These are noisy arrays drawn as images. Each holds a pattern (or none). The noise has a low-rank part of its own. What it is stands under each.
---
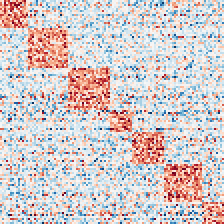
blocks along the diagonal
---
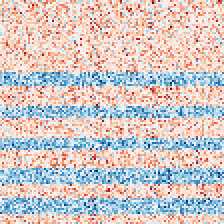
bands of rows
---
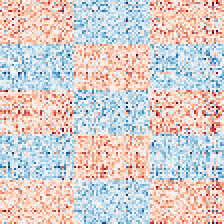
a checkerboard
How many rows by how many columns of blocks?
5 by 3
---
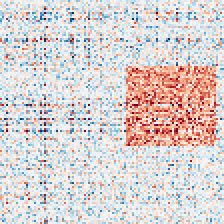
one block
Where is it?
middle right
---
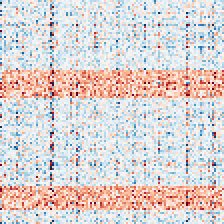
bands of rows
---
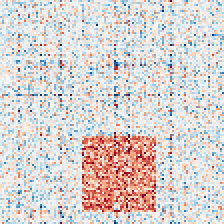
one block
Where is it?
bottom middle
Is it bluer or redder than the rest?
redder
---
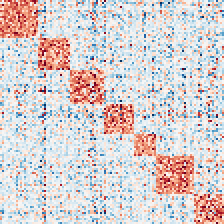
blocks along the diagonal
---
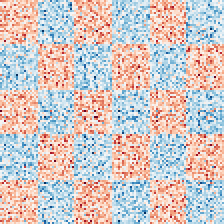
a checkerboard
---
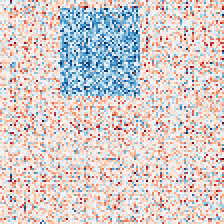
one block
